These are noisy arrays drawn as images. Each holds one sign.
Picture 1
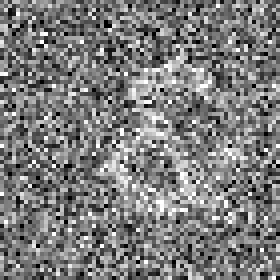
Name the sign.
ampersand
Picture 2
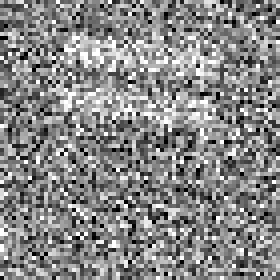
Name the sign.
equals sign
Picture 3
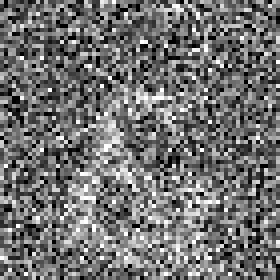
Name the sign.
ampersand
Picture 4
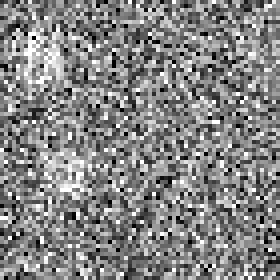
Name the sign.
colon
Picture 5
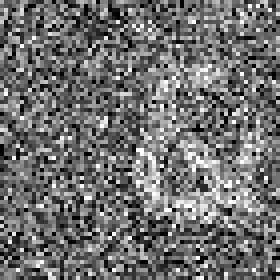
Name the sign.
ampersand
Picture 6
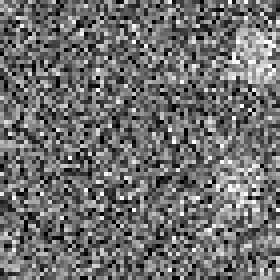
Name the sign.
colon
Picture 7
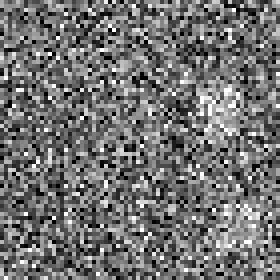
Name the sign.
colon
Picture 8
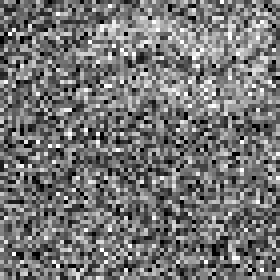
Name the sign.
approximately sign
